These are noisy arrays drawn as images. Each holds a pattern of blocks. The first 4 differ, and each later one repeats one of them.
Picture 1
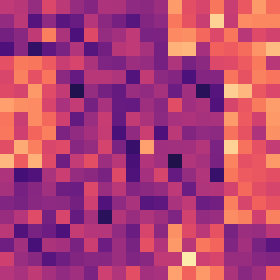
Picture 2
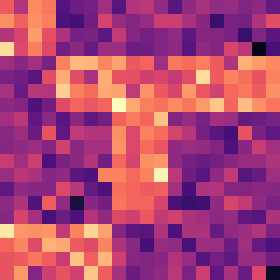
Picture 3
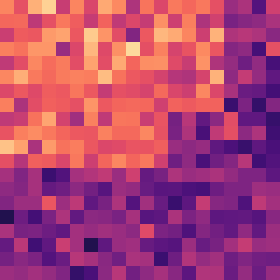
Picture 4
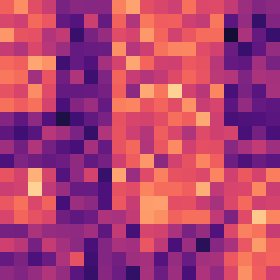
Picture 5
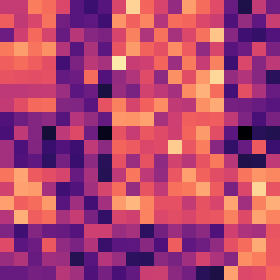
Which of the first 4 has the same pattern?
4
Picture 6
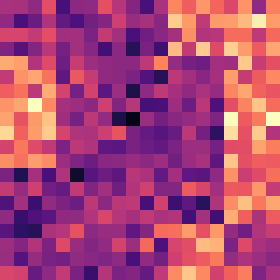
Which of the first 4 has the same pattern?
1
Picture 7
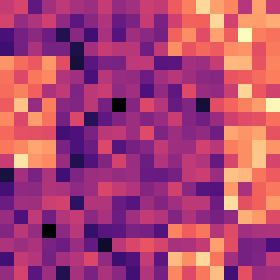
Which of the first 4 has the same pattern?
1
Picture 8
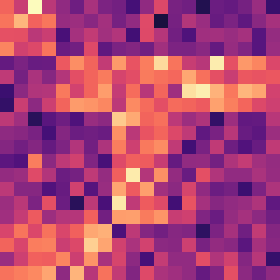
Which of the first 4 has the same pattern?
2
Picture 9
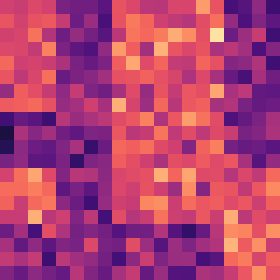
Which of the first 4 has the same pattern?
4
